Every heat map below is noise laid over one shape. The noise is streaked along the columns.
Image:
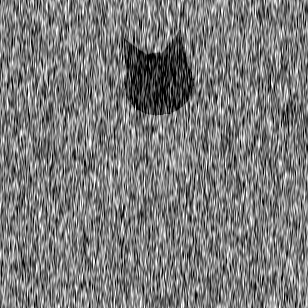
dark cat's head, top middle
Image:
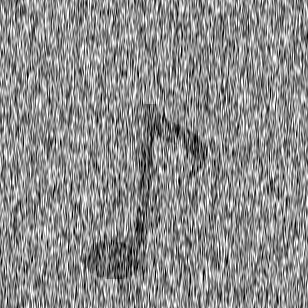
dark musical note
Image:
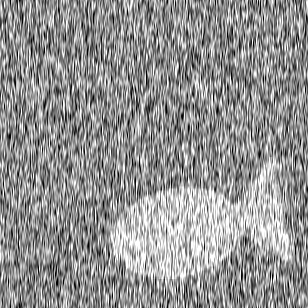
light fish
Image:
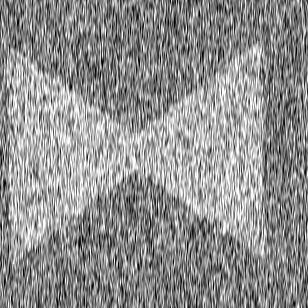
light bow tie
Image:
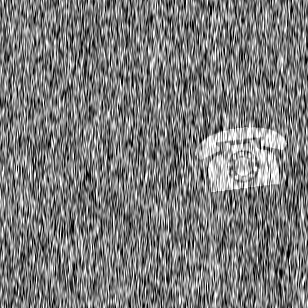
light telephone, middle right
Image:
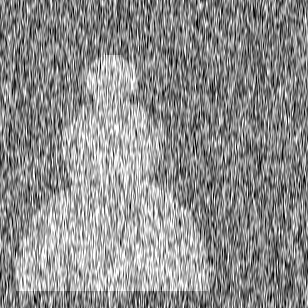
light chess pawn
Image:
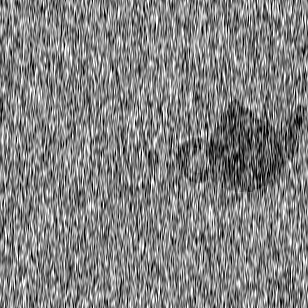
dark teapot, middle right
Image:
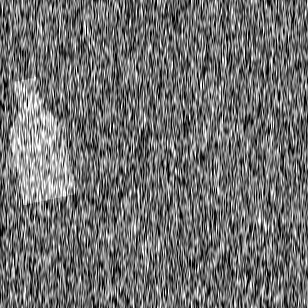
light bottle, middle left
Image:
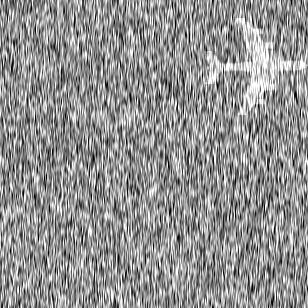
light airplane, top right
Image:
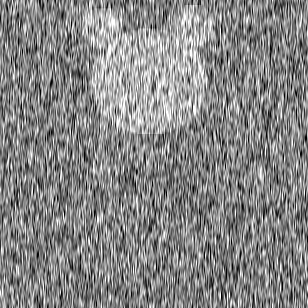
light bear's head, top middle
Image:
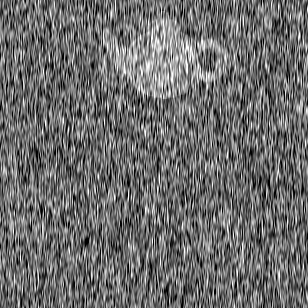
light teapot, top middle
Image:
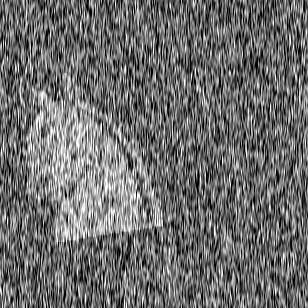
light chess knight
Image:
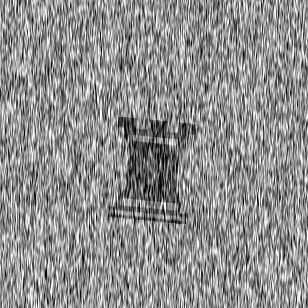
dark chess rook, centre
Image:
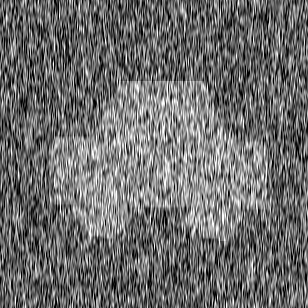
light car
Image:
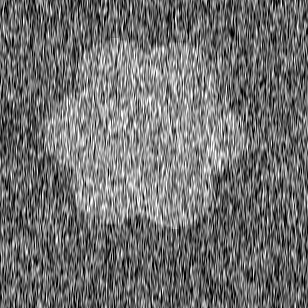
light flower
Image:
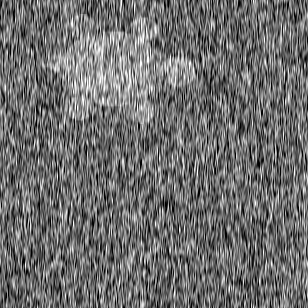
light turtle
